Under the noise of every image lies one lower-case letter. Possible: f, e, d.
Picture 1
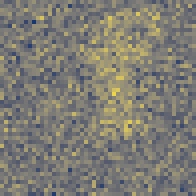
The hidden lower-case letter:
f
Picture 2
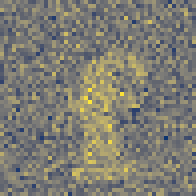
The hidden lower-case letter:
f
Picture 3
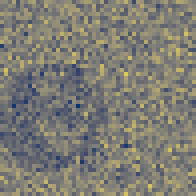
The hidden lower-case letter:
e
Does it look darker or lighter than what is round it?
darker
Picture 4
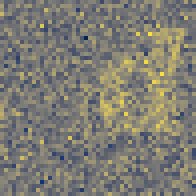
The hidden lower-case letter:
d
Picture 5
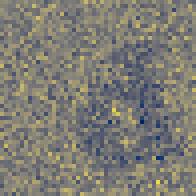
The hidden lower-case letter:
d
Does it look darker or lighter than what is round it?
darker
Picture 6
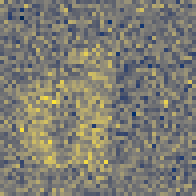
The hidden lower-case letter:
d
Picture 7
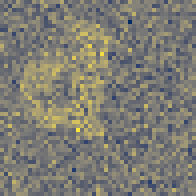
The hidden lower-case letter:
d
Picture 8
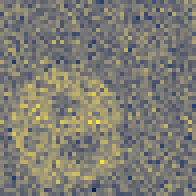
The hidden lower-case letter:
e
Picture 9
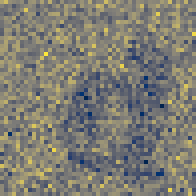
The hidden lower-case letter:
d
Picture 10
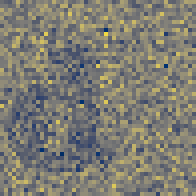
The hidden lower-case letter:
d
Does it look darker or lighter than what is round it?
darker
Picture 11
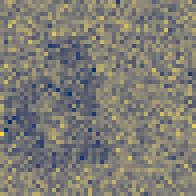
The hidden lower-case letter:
d
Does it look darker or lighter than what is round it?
darker
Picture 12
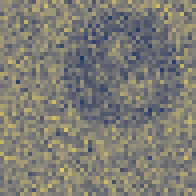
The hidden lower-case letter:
e
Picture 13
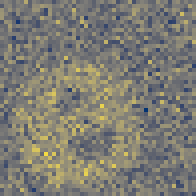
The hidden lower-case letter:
e
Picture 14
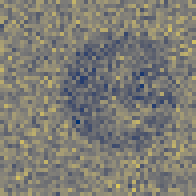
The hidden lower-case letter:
e
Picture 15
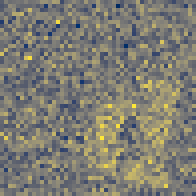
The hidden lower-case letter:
d
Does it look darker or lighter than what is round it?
lighter
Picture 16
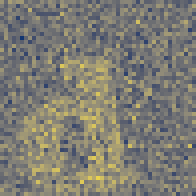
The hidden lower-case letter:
d
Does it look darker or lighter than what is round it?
lighter
